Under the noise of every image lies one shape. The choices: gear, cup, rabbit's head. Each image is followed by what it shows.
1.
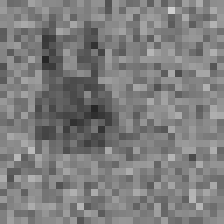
rabbit's head
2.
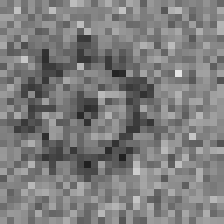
gear
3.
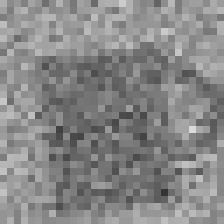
cup
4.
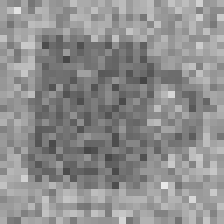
cup
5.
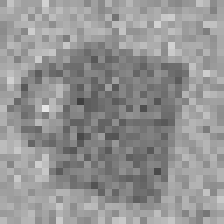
cup
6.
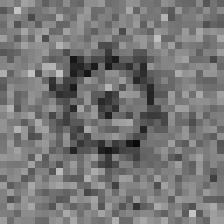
gear
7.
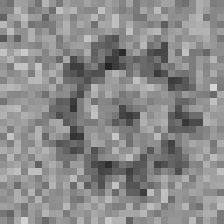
gear
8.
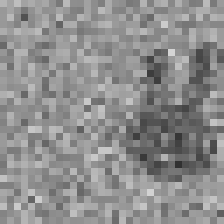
rabbit's head
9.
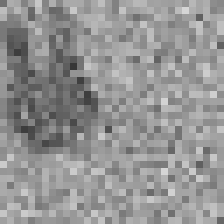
rabbit's head
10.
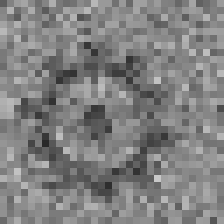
gear
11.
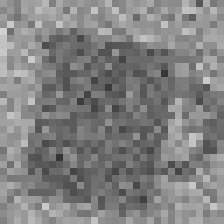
cup
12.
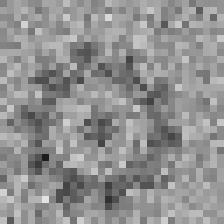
gear
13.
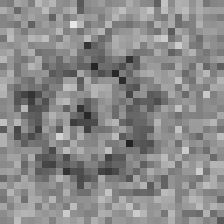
gear
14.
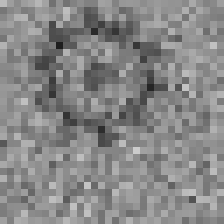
gear
